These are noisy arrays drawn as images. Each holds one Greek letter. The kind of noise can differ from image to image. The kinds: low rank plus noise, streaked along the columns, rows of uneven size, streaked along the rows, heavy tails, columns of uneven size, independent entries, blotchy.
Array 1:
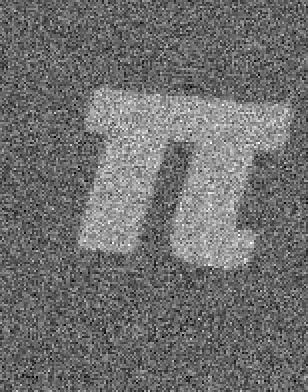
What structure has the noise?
low rank plus noise
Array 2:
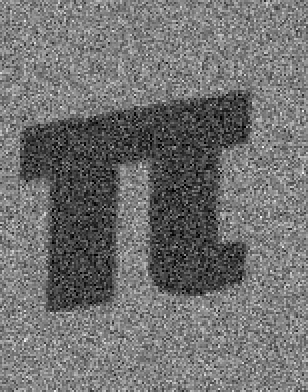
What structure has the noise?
low rank plus noise
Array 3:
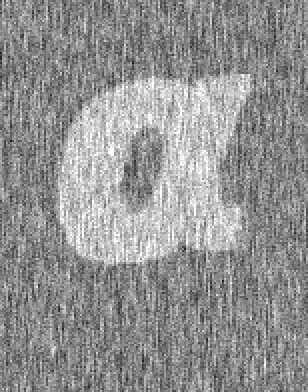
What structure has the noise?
streaked along the columns
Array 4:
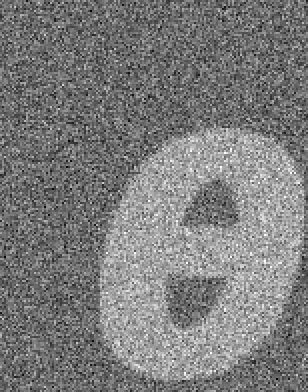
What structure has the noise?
independent entries
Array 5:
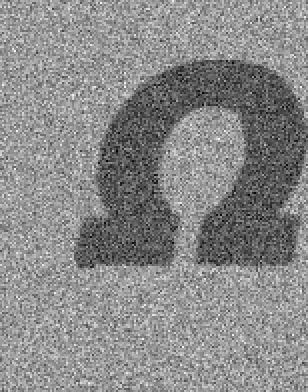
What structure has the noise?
low rank plus noise
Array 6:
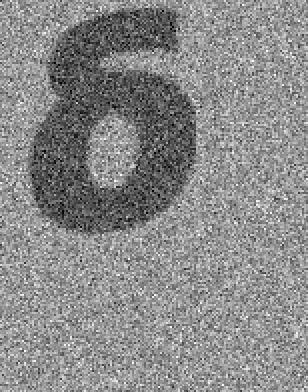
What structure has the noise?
independent entries
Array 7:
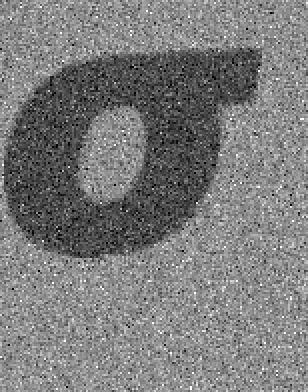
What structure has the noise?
heavy tails
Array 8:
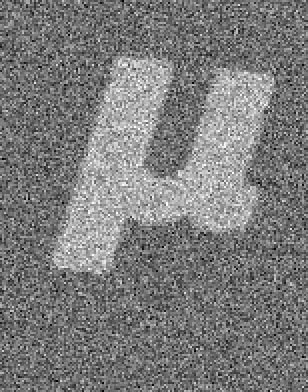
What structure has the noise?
low rank plus noise
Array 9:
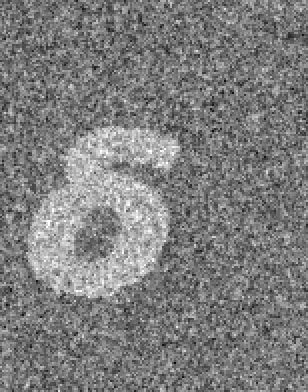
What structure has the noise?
blotchy
